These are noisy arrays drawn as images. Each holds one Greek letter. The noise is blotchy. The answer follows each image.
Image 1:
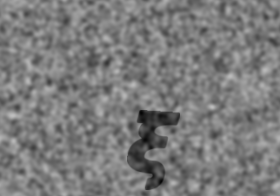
xi
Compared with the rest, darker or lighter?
darker
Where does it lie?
bottom middle
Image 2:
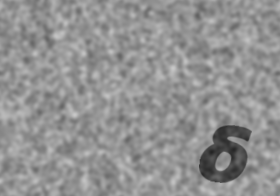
delta
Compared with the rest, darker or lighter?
darker
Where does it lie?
bottom right
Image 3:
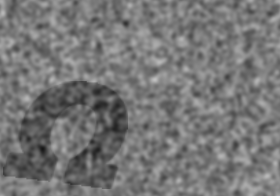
omega
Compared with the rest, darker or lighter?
darker
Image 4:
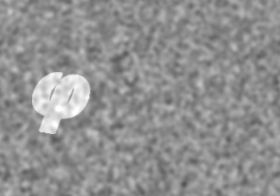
phi
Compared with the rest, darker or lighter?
lighter
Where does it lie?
middle left
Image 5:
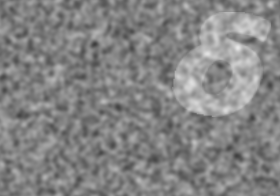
delta
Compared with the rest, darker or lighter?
lighter
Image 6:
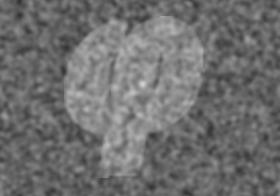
phi
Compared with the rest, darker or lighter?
lighter
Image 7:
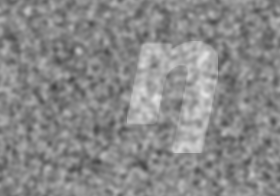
eta
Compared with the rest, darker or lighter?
lighter
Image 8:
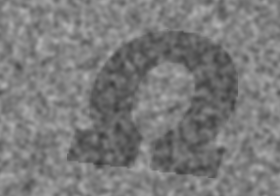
omega
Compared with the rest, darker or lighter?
darker
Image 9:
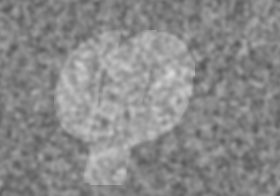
phi
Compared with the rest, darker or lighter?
lighter
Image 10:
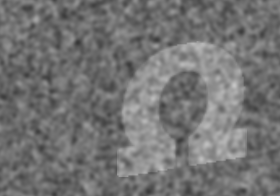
omega
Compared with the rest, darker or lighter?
lighter
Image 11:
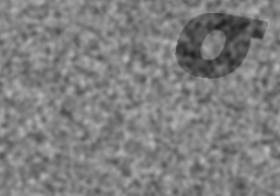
sigma
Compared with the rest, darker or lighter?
darker
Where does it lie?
top right
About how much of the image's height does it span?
a third
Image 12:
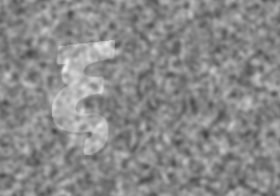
xi
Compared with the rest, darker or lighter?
lighter
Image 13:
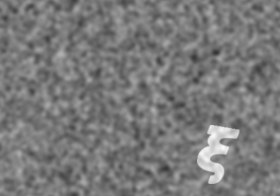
xi
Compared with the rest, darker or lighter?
lighter
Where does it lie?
bottom right
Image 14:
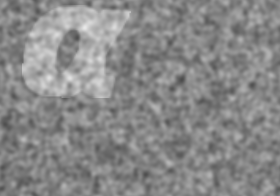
alpha
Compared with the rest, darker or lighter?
lighter
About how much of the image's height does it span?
half
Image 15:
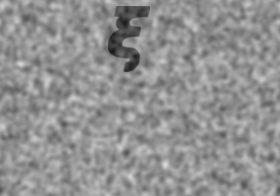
xi
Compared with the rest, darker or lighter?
darker
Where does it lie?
top middle
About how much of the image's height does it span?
a third
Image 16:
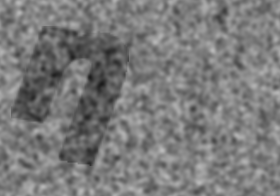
eta
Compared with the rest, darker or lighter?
darker
